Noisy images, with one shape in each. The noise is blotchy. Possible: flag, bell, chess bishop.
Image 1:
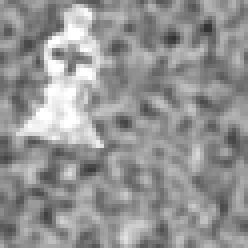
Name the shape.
chess bishop
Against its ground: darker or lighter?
lighter
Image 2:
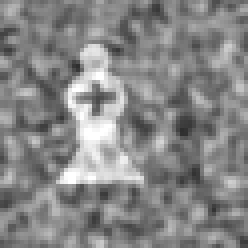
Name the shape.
chess bishop
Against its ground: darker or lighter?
lighter
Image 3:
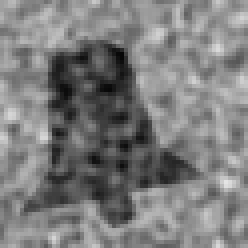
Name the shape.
bell
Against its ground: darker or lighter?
darker
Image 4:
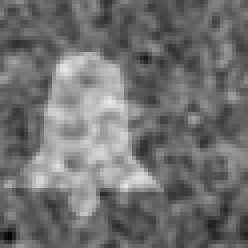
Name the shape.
bell
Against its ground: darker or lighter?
lighter
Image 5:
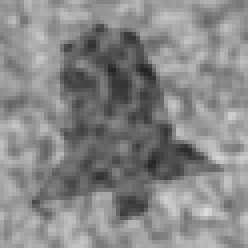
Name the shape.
bell
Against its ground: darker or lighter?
darker
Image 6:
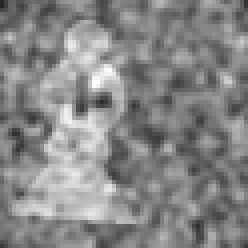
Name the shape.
chess bishop
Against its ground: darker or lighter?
lighter
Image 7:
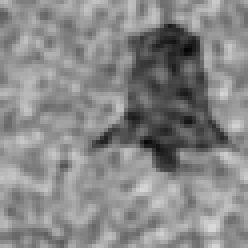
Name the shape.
bell
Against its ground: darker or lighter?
darker
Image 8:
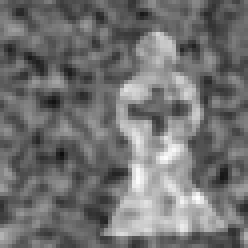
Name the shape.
chess bishop
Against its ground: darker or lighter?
lighter
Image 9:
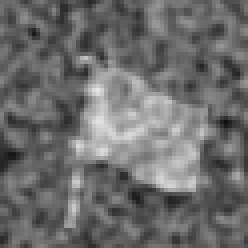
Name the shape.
flag
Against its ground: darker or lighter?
lighter
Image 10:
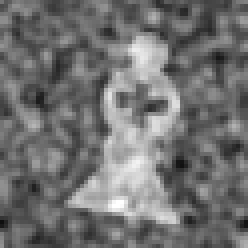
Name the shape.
chess bishop
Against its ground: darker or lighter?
lighter
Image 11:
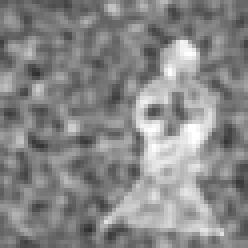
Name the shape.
chess bishop
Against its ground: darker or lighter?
lighter
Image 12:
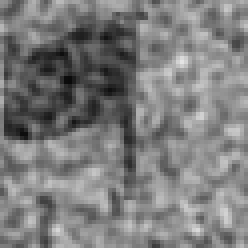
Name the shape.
flag
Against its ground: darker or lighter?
darker
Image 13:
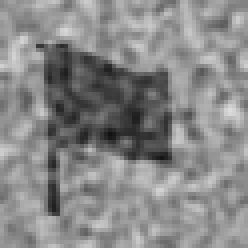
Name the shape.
flag
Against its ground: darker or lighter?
darker
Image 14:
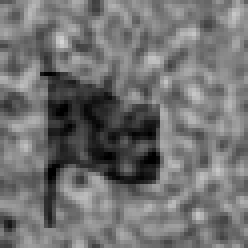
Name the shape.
flag
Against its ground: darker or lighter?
darker
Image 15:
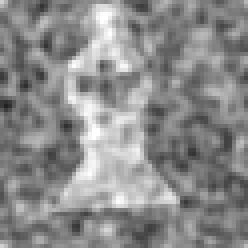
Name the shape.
chess bishop
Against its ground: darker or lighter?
lighter
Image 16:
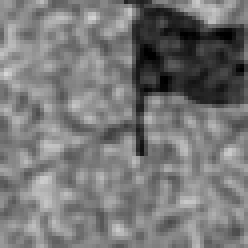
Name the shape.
flag
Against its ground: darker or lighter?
darker
